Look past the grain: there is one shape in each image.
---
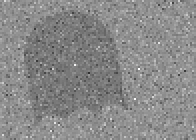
ghost
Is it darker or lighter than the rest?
darker
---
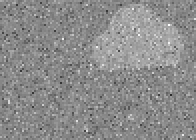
cloud
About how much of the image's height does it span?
half
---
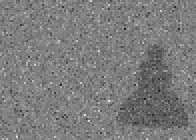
chess pawn
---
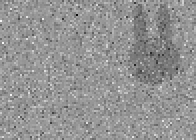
rabbit's head
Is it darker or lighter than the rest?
darker
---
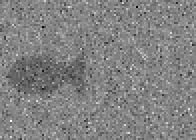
fish
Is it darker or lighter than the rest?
darker
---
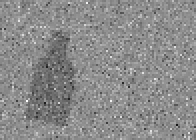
bottle
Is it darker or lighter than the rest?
darker
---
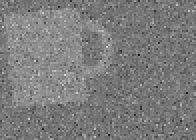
cup
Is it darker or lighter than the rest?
lighter
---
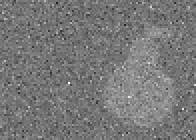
pear
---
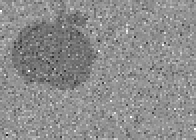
apple
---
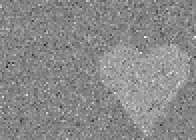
heart
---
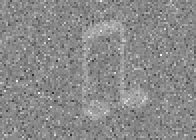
pair of musical notes
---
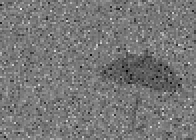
umbrella
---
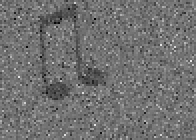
pair of musical notes
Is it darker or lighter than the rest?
darker
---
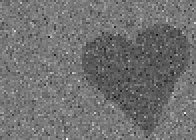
heart
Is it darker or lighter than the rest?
darker
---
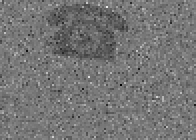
telephone
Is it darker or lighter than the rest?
darker
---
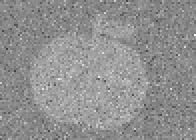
apple
